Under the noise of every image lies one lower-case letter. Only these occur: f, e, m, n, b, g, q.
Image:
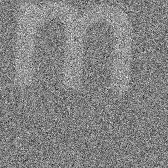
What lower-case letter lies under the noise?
m
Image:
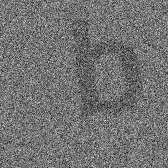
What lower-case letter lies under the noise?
b
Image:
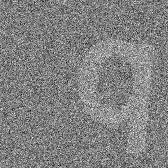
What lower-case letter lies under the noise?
q
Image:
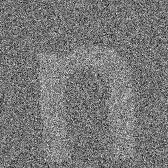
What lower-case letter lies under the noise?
n
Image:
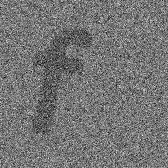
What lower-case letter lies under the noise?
f
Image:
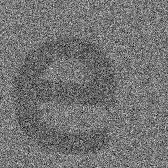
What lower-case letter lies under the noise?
e
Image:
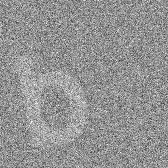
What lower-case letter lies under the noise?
b
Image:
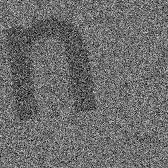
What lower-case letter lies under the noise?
n
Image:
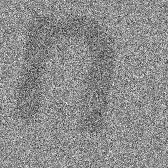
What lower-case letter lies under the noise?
n
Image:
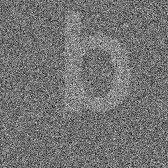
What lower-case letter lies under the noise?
b
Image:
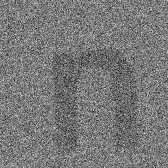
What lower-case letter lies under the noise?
n
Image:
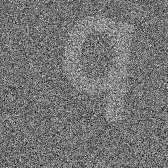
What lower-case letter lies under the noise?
q
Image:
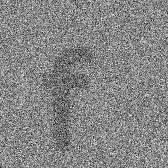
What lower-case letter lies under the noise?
f
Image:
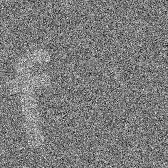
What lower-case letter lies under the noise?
f
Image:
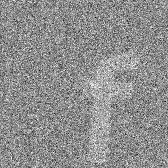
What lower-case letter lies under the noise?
f
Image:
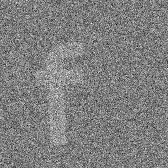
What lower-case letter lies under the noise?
f
